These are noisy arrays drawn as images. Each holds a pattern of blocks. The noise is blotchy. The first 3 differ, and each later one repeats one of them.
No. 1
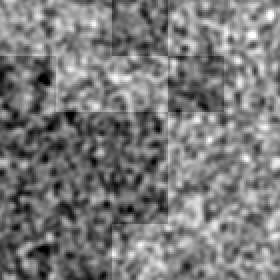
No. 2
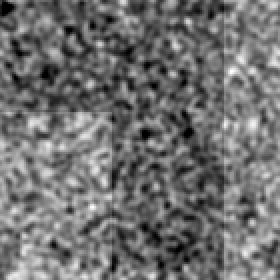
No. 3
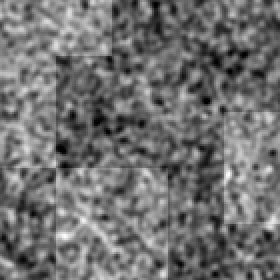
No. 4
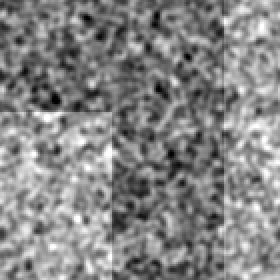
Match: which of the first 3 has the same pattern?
2
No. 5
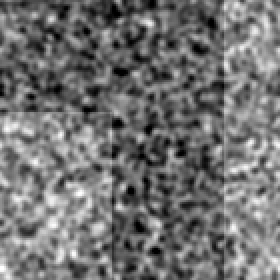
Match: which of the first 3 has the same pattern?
2
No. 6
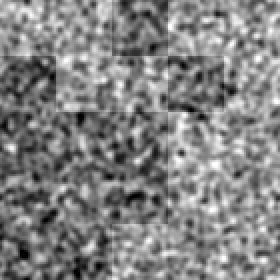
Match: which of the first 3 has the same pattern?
1
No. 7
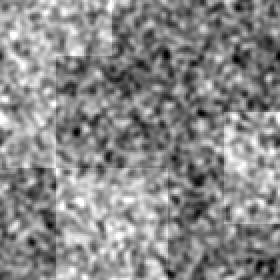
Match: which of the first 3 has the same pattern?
3
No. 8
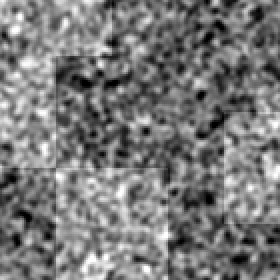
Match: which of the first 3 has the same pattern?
3
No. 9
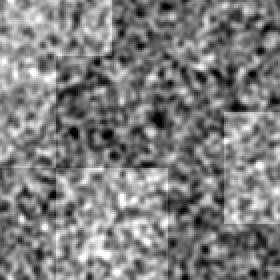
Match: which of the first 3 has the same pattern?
3
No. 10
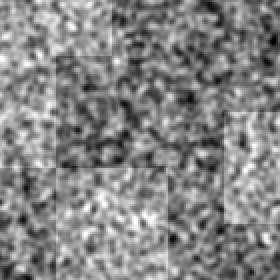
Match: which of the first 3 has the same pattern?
3
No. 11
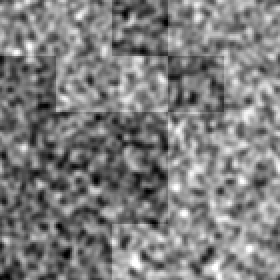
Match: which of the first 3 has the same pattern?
1
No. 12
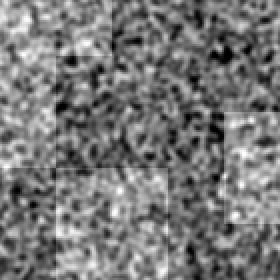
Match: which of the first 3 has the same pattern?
3
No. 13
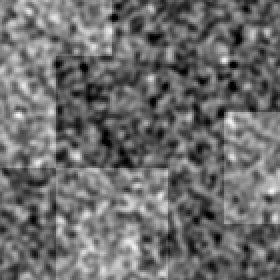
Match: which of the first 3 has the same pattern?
3
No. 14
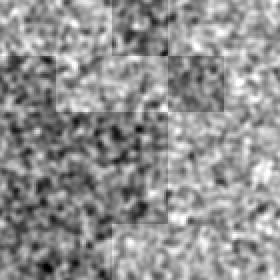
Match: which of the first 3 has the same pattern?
1
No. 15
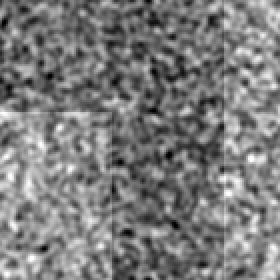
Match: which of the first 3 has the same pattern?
2
